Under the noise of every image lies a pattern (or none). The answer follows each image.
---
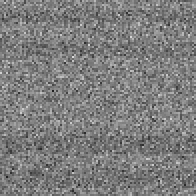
bands of rows
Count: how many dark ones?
4
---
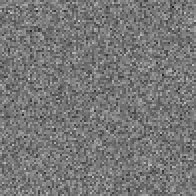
only noise
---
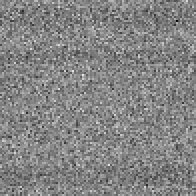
bands of rows
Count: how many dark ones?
3
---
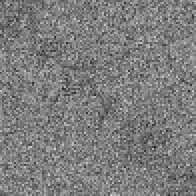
blocks along the diagonal
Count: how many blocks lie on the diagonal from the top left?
6
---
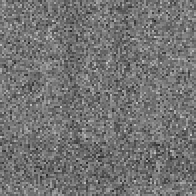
bands of rows crossing bands of columns
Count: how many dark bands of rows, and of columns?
1 and 2
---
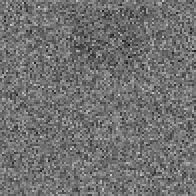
one block
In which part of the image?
top middle
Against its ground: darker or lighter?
darker
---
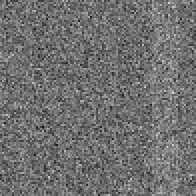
one band of columns
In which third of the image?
right
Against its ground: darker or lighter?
lighter
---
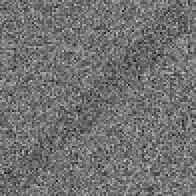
a diagonal band
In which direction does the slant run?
bottom left to top right
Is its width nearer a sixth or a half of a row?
a sixth
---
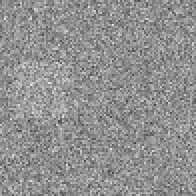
one block
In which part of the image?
middle left
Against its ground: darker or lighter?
lighter
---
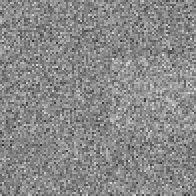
one block
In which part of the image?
middle right
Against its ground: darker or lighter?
lighter
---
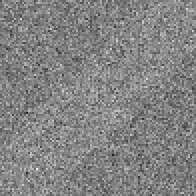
a diagonal band
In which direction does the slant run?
bottom left to top right
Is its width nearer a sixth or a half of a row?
a half
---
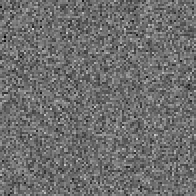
only noise
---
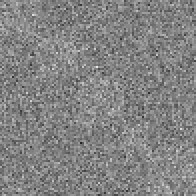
blocks along the diagonal
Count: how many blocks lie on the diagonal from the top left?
5
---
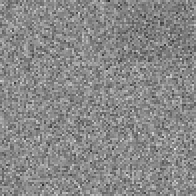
one block
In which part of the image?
top right
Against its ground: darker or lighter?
darker
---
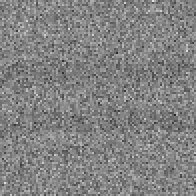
bands of rows
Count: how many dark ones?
2
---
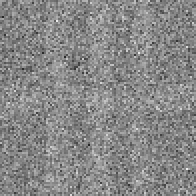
bands of rows crossing bands of columns
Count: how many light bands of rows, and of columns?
1 and 3
